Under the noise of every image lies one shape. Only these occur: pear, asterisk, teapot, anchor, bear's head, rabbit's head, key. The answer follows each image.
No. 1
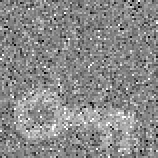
key
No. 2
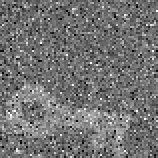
key
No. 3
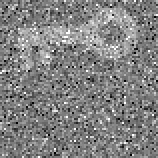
key
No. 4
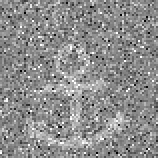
anchor
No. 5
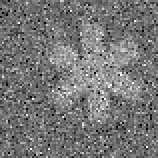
asterisk
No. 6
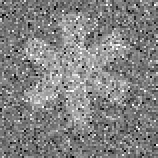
asterisk
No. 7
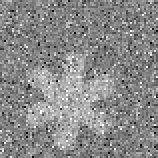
asterisk
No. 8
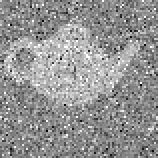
teapot
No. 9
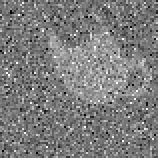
teapot
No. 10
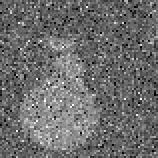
pear
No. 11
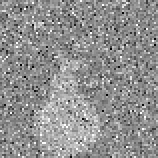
pear
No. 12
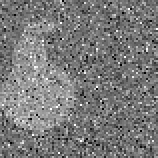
pear
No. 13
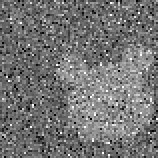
bear's head
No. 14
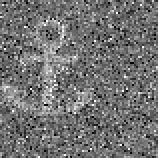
anchor
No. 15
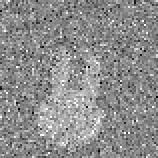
rabbit's head
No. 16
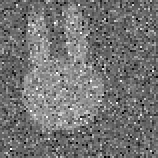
rabbit's head
